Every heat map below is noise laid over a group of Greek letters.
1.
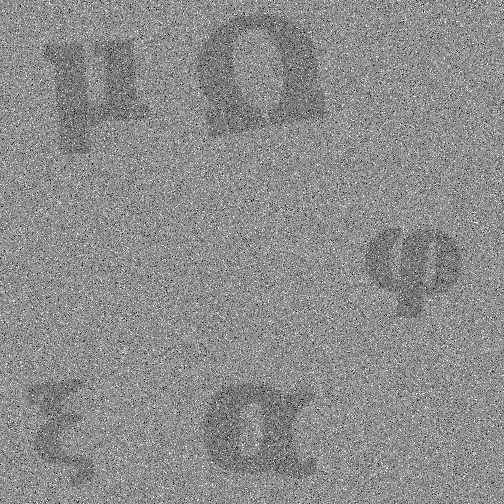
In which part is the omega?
top middle
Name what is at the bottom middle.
alpha
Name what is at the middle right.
phi
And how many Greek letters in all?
5
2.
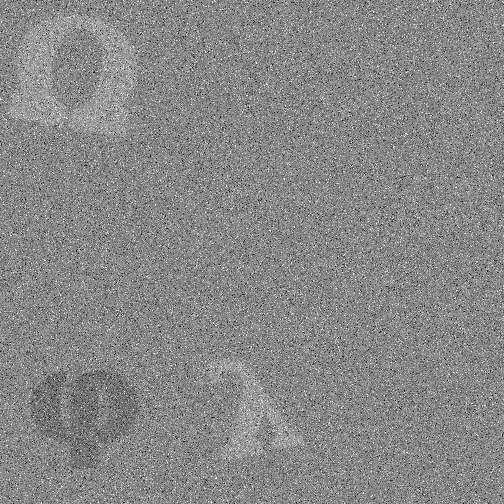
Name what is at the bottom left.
phi
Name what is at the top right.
nothing
